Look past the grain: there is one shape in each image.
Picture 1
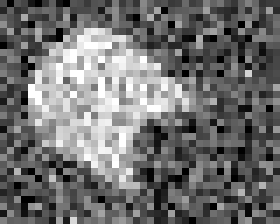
cat's head
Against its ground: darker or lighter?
lighter
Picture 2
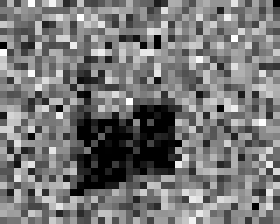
flag
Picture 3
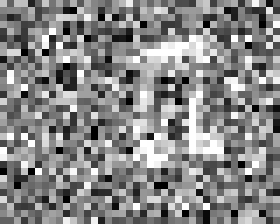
pair of musical notes
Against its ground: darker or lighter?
lighter
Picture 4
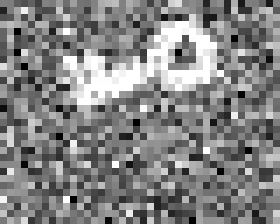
key
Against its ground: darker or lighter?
lighter
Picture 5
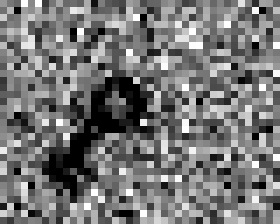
key
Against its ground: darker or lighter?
darker
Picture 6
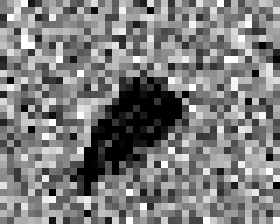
bottle
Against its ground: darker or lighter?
darker
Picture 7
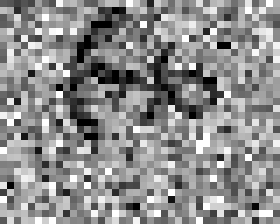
anchor
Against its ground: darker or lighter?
darker
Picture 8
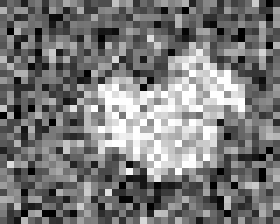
car
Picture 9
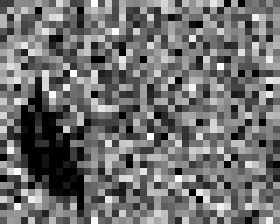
umbrella
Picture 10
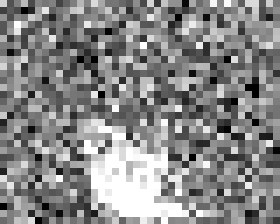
teapot
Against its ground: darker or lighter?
lighter
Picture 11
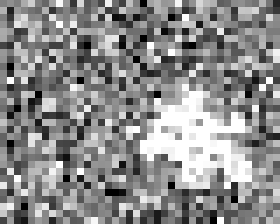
turtle
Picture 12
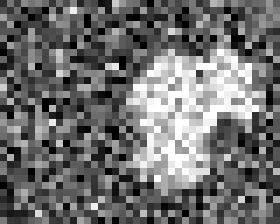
car
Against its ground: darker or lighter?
lighter
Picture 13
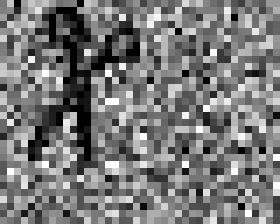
pair of scissors
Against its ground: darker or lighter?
darker
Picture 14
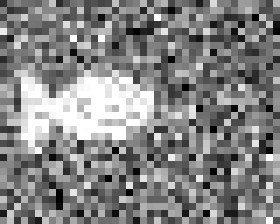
fish
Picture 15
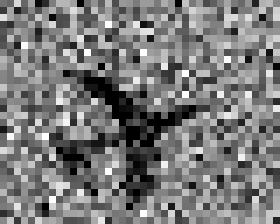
airplane
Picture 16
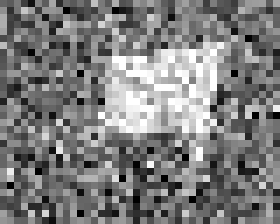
flag
